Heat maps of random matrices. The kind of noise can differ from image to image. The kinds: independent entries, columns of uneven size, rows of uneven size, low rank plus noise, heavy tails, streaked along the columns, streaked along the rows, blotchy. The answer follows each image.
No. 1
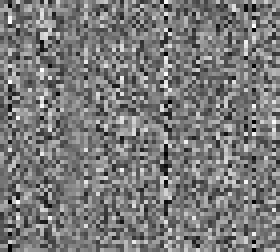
columns of uneven size
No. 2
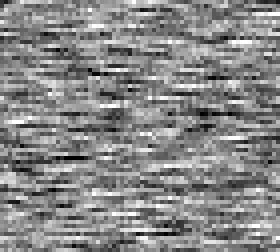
streaked along the rows
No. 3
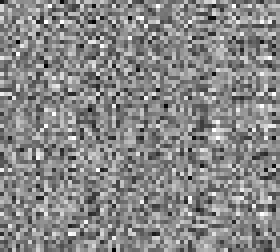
low rank plus noise
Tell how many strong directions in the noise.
two
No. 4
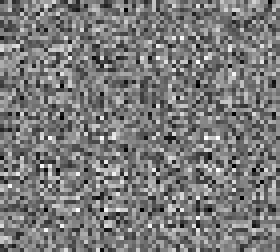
low rank plus noise
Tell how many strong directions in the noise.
five to eight
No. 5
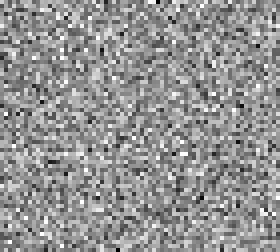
independent entries
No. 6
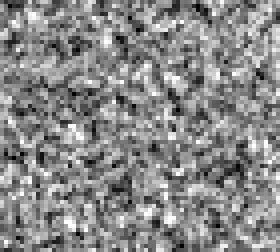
blotchy
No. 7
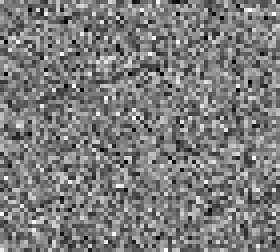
independent entries
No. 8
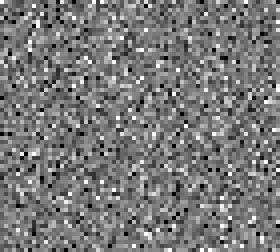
heavy tails
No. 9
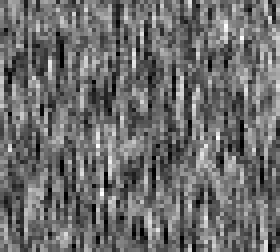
streaked along the columns
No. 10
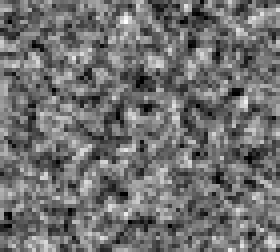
blotchy
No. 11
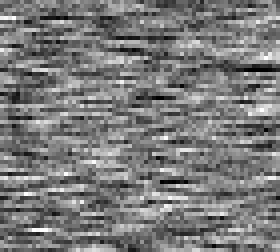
streaked along the rows
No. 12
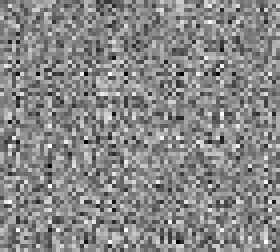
low rank plus noise
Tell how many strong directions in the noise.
three or four
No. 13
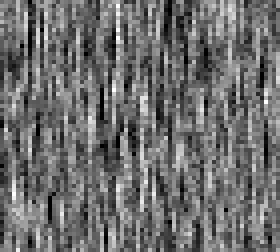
streaked along the columns
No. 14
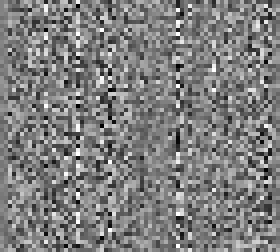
columns of uneven size
